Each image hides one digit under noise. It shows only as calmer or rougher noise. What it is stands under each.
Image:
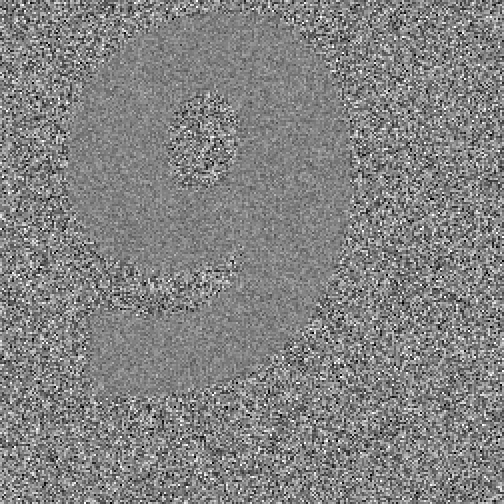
9
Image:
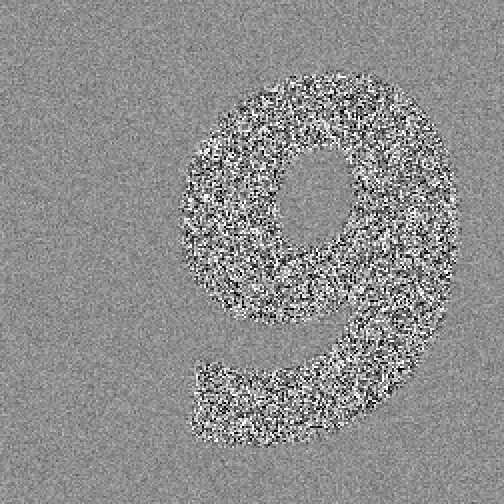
9
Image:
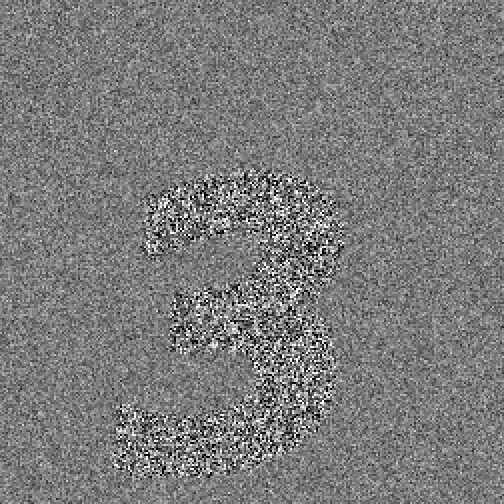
3
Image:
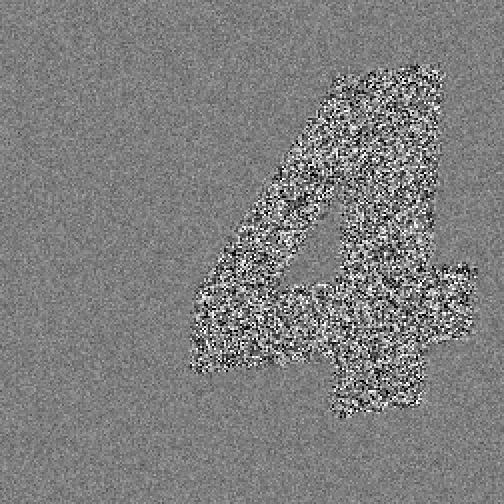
4
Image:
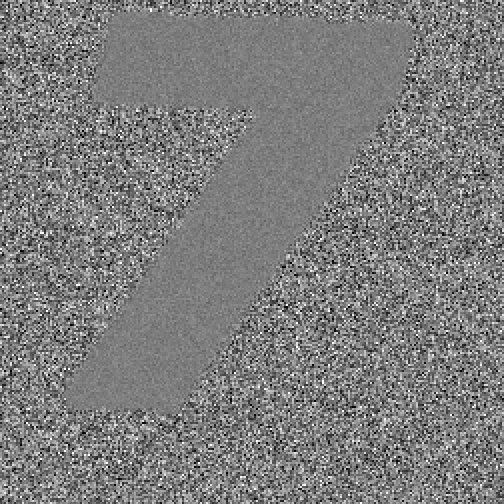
7
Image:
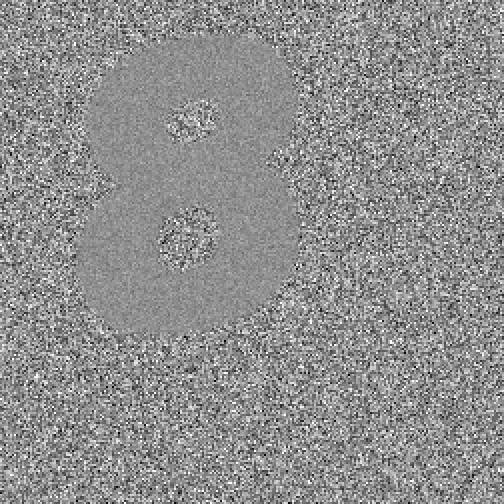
8
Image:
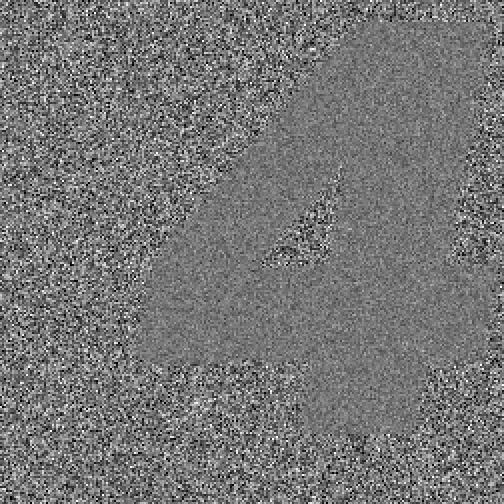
4
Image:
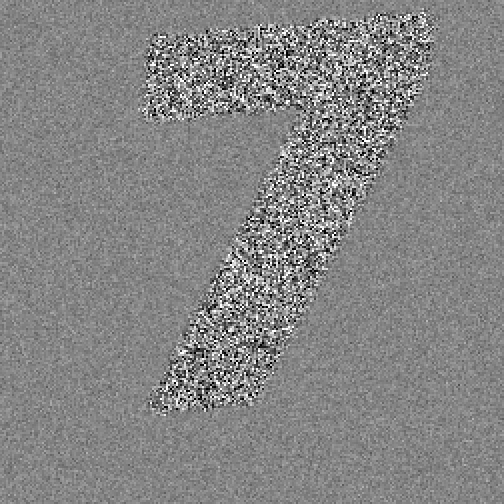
7
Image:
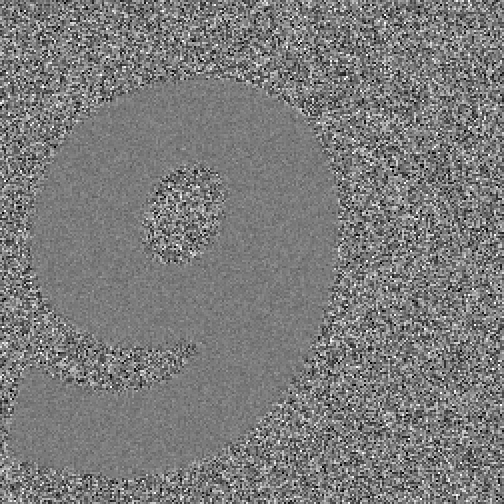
9
